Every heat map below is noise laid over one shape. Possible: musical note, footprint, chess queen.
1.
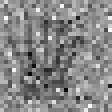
chess queen
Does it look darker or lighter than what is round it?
darker
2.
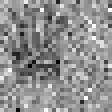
chess queen
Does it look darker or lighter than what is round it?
darker
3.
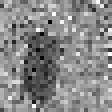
footprint
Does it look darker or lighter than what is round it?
darker
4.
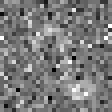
musical note
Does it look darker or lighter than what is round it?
lighter
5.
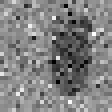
footprint
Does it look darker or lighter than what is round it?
darker
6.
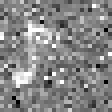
musical note
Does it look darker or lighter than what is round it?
lighter
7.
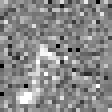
musical note
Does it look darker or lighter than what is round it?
lighter
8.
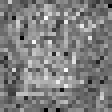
chess queen
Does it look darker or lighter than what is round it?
lighter
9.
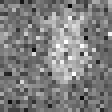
footprint
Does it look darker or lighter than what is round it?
lighter
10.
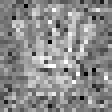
chess queen
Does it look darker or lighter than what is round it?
lighter
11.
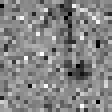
musical note
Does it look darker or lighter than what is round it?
darker
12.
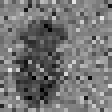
footprint
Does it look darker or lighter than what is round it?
darker
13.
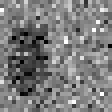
footprint
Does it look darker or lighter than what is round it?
darker
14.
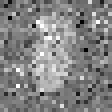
footprint
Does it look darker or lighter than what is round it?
lighter
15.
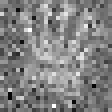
chess queen
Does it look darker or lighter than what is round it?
lighter
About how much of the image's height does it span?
nearly all
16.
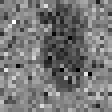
footprint
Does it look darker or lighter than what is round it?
darker
